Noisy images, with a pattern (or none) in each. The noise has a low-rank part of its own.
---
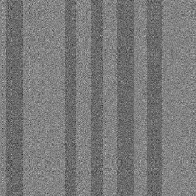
bands of columns
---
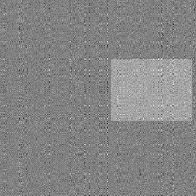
one block
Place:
middle right
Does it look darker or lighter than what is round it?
lighter
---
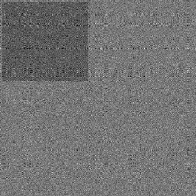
one block
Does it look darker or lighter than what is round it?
darker
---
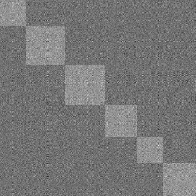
blocks along the diagonal
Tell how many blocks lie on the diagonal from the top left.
6
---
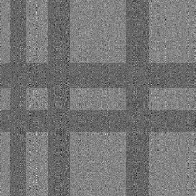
bands of rows crossing bands of columns
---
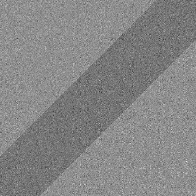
a diagonal band
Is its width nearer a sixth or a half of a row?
a half
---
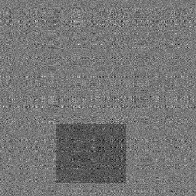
one block
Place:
bottom middle
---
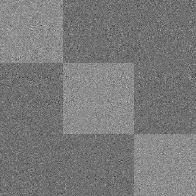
blocks along the diagonal
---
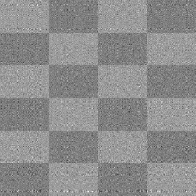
a checkerboard
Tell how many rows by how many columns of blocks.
6 by 4
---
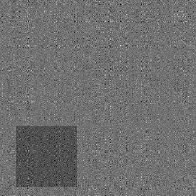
one block
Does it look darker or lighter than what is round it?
darker
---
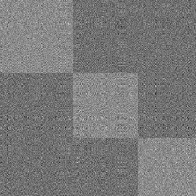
blocks along the diagonal
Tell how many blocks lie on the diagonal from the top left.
3
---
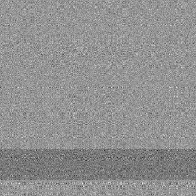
one band of rows
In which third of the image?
bottom
